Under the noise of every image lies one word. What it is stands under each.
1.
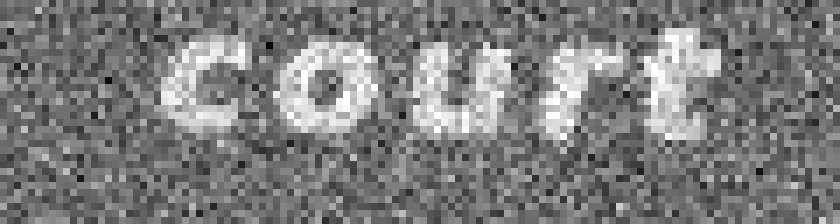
court
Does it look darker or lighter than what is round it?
lighter
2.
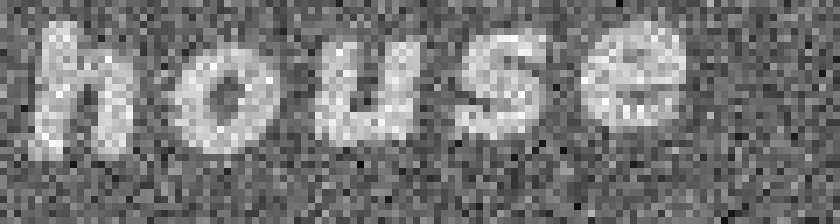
house
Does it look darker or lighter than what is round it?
lighter
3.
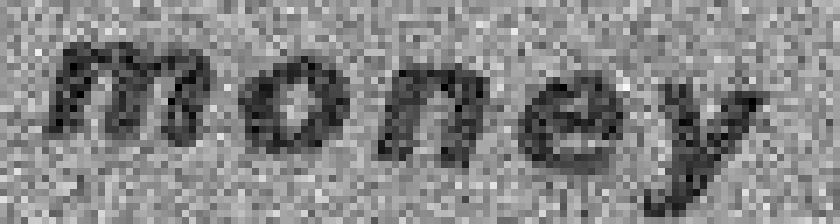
money
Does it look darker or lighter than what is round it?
darker
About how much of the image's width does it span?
nearly all
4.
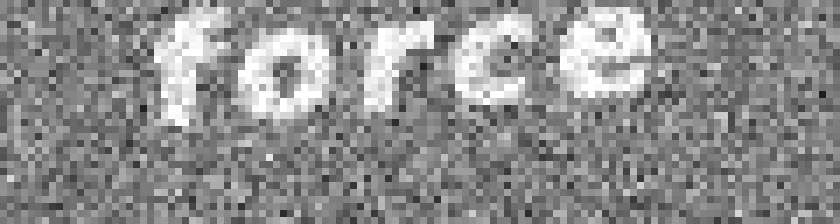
force
